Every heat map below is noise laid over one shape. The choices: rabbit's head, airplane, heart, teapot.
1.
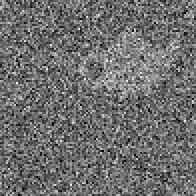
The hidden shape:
teapot
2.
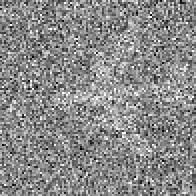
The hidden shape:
airplane
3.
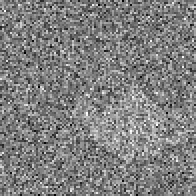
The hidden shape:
teapot
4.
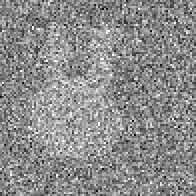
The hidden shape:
rabbit's head
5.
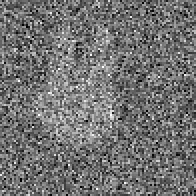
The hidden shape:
rabbit's head
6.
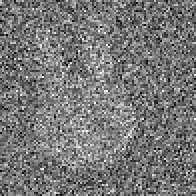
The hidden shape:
rabbit's head
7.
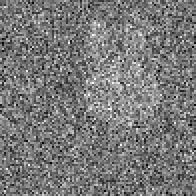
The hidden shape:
rabbit's head
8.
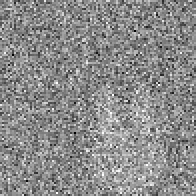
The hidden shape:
rabbit's head
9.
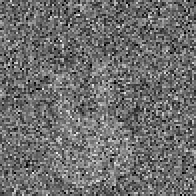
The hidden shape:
rabbit's head
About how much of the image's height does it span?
two thirds
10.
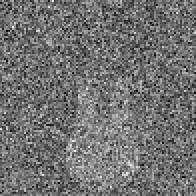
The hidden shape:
rabbit's head
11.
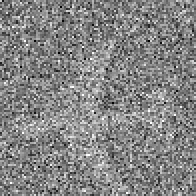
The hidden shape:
airplane
